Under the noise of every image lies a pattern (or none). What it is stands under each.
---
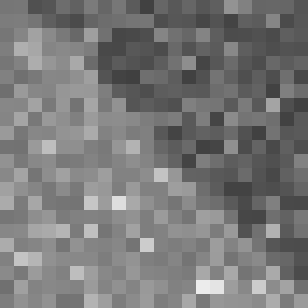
a sharp edge
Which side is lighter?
bottom left
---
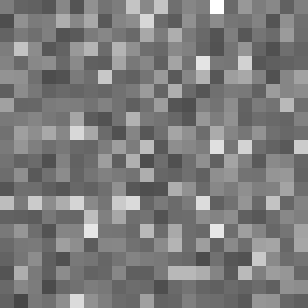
only noise
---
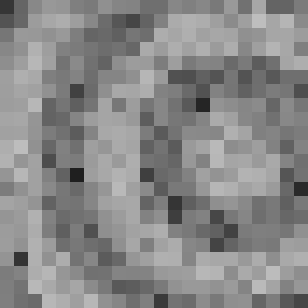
rings round one point
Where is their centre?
middle right
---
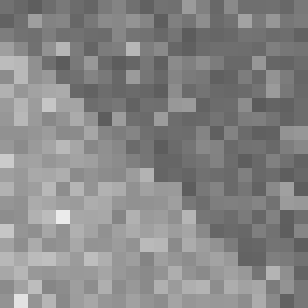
a sharp edge
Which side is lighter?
bottom left
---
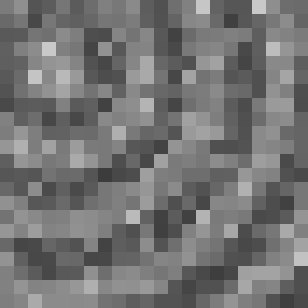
rings round one point
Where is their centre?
top left
